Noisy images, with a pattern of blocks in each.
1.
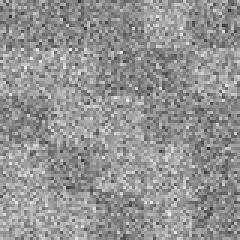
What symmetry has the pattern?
mirrored about the diagonal from the bottom left
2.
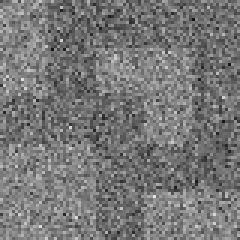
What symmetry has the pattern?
mirrored about the diagonal from the bottom left
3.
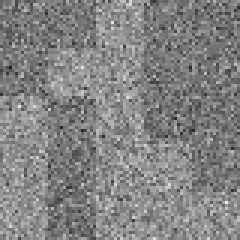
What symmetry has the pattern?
no symmetry
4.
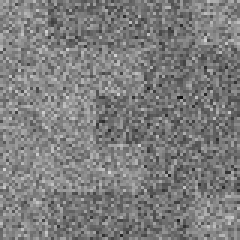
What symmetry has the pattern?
top and bottom mirror each other
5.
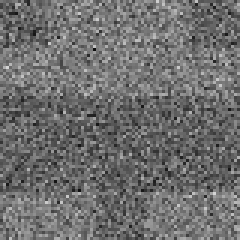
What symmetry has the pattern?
left and right mirror each other
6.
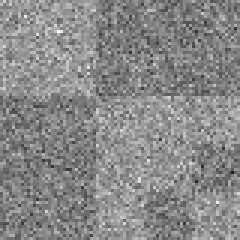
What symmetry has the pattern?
mirrored about the diagonal from the top left
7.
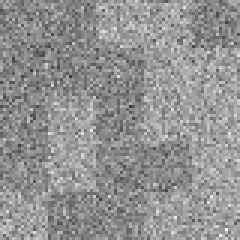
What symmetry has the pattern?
no symmetry
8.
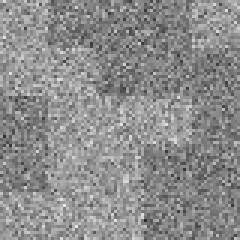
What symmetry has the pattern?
no symmetry
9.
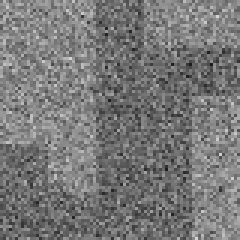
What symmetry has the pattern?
no symmetry
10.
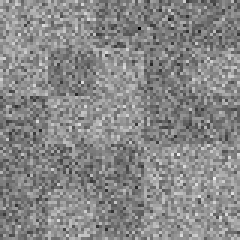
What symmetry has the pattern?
mirrored about the diagonal from the top left
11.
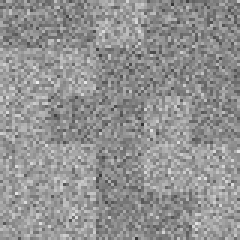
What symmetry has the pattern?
no symmetry
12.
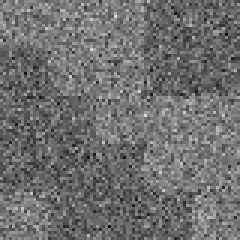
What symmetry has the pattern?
mirrored about the diagonal from the bottom left
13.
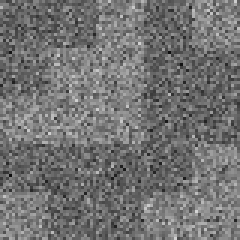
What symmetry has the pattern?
mirrored about the diagonal from the top left
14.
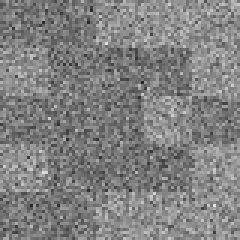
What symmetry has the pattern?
top and bottom mirror each other
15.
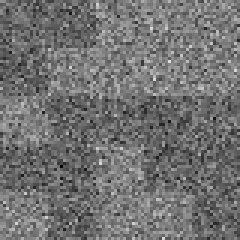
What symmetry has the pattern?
no symmetry
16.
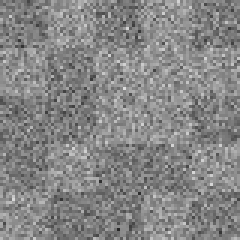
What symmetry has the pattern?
mirrored about the diagonal from the bottom left
